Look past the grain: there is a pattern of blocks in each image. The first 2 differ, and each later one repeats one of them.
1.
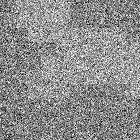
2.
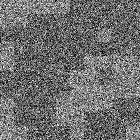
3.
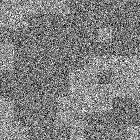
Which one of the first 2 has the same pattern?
2
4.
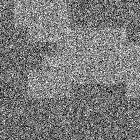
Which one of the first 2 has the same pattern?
1
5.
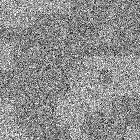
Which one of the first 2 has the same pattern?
2
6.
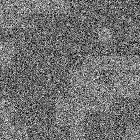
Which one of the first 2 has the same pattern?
2
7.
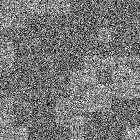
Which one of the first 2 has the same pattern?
2
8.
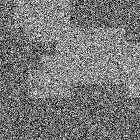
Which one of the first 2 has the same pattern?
1
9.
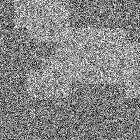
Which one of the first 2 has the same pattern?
1
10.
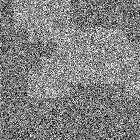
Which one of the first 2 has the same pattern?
1
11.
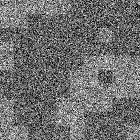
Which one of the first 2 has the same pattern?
2
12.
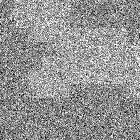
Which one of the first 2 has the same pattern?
1
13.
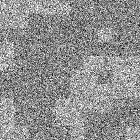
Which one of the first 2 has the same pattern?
2
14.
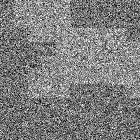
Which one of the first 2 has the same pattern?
1
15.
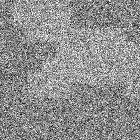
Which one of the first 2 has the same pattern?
1
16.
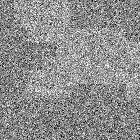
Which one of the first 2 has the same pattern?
1
